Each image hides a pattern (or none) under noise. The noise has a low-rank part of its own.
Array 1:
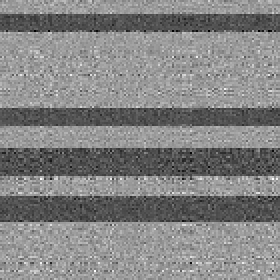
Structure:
bands of rows
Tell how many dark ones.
4
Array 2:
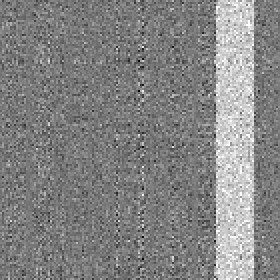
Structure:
one band of columns
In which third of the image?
right
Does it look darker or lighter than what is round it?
lighter
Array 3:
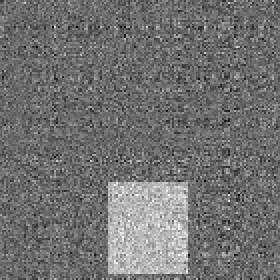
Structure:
one block
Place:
bottom middle
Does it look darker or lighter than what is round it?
lighter
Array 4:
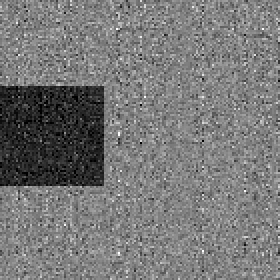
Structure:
one block
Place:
middle left
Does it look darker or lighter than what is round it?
darker
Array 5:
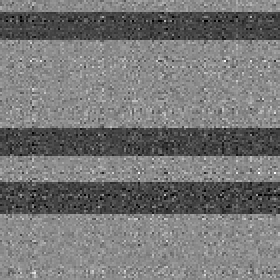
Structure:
bands of rows
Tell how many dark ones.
3
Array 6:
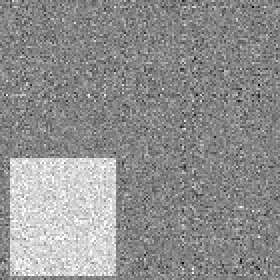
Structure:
one block
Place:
bottom left
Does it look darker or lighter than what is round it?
lighter
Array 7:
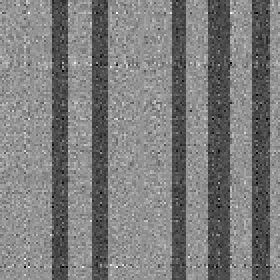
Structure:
bands of columns
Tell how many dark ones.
5
